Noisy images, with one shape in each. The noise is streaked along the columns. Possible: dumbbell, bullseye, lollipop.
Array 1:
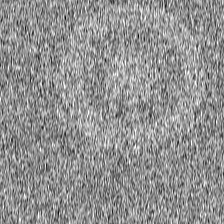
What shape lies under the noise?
bullseye
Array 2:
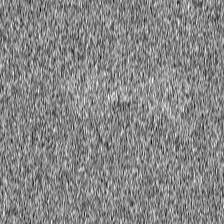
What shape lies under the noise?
dumbbell
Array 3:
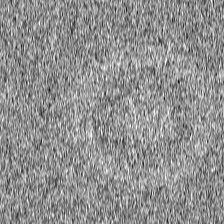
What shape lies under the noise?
bullseye
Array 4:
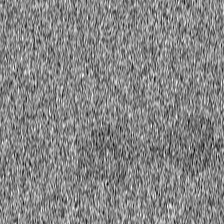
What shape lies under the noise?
dumbbell
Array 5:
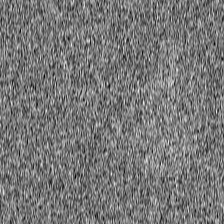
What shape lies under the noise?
lollipop
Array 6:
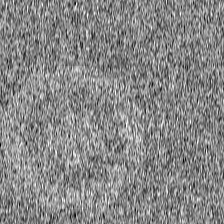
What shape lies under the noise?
bullseye
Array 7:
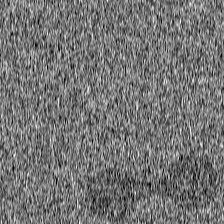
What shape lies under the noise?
dumbbell
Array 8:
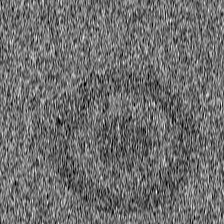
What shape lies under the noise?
bullseye
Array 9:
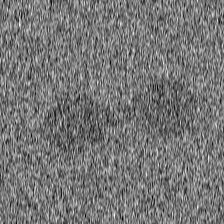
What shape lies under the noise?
dumbbell
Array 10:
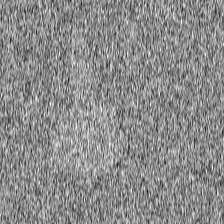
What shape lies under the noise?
lollipop
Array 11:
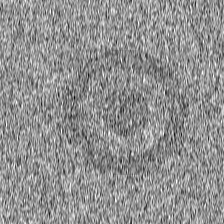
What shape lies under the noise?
bullseye
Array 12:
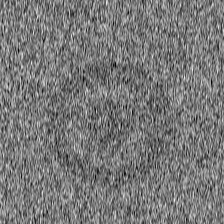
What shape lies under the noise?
bullseye
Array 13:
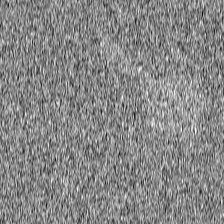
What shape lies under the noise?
lollipop
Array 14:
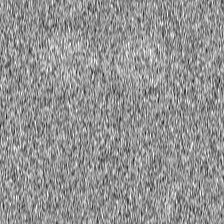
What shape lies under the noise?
dumbbell
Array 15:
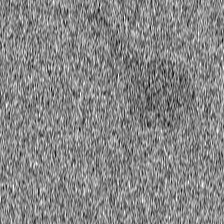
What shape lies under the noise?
lollipop
